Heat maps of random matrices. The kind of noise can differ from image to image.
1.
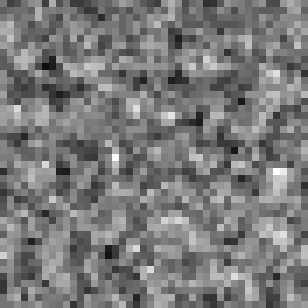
blotchy
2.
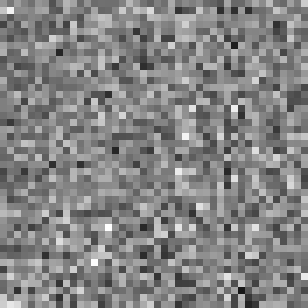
low rank plus noise
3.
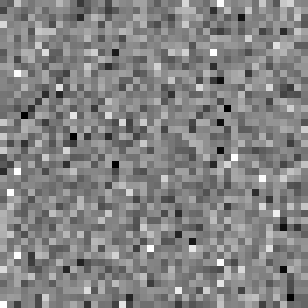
heavy tails
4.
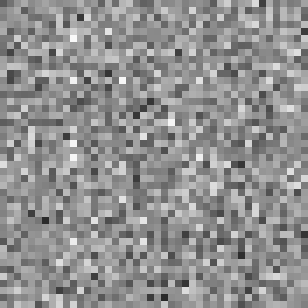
independent entries
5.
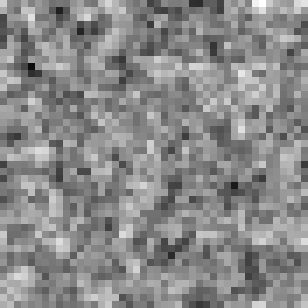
blotchy
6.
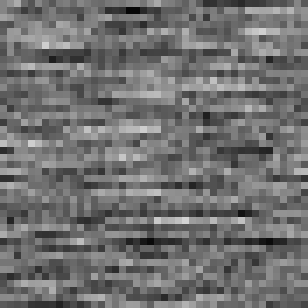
streaked along the rows
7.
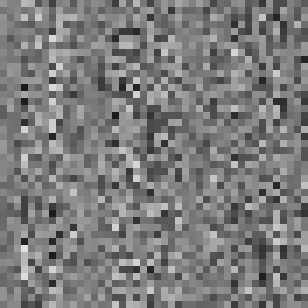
columns of uneven size
